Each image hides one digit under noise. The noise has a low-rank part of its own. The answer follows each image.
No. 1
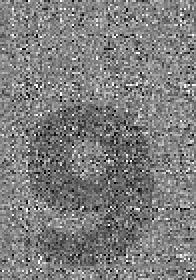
9
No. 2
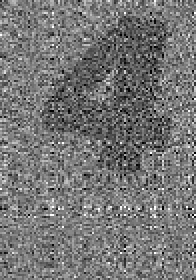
4
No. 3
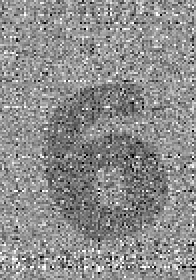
6
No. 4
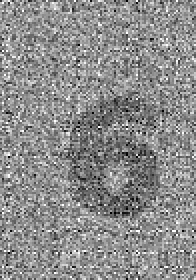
6
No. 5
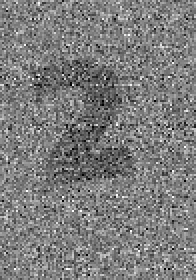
2
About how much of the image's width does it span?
half
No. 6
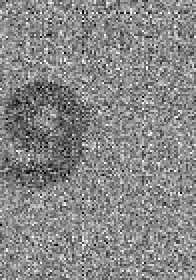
9
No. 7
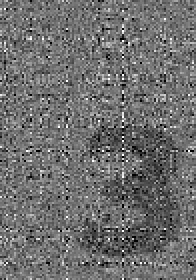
3
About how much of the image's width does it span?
half
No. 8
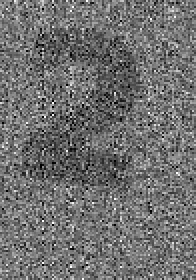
2
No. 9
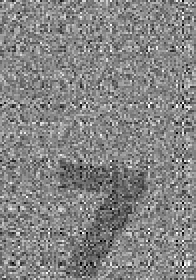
7
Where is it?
bottom middle
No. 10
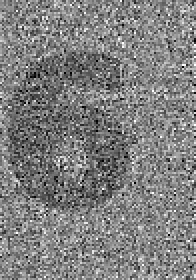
6
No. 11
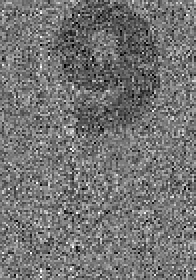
9
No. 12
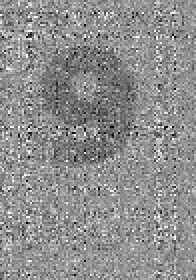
9
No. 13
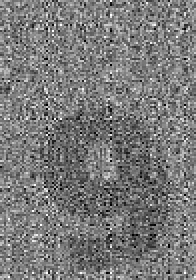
9
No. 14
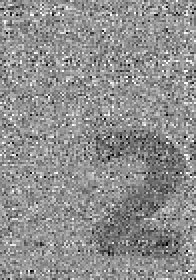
2
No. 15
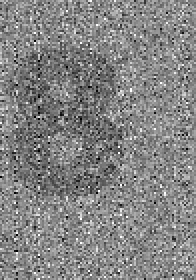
8
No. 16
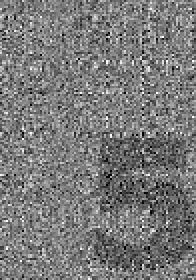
5
